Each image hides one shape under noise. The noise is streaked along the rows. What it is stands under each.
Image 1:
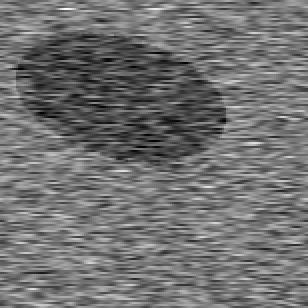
dark ellipse
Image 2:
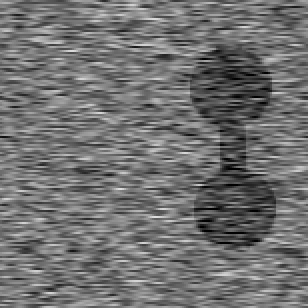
dark dumbbell
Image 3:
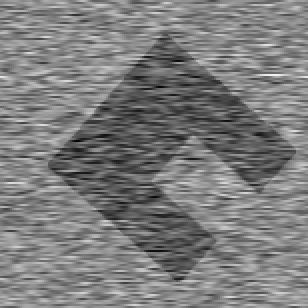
dark square with a notch
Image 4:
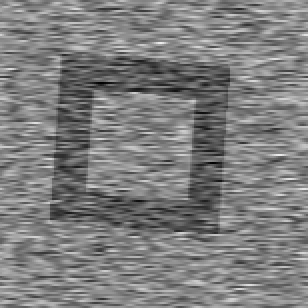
dark square frame
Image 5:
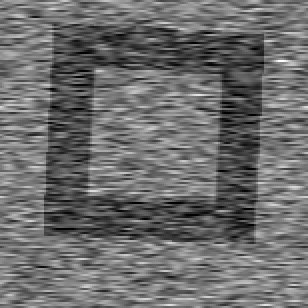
dark square frame
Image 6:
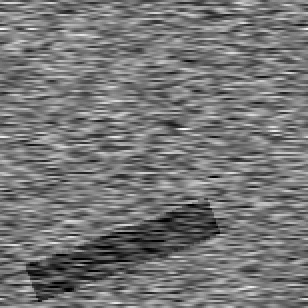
dark bar
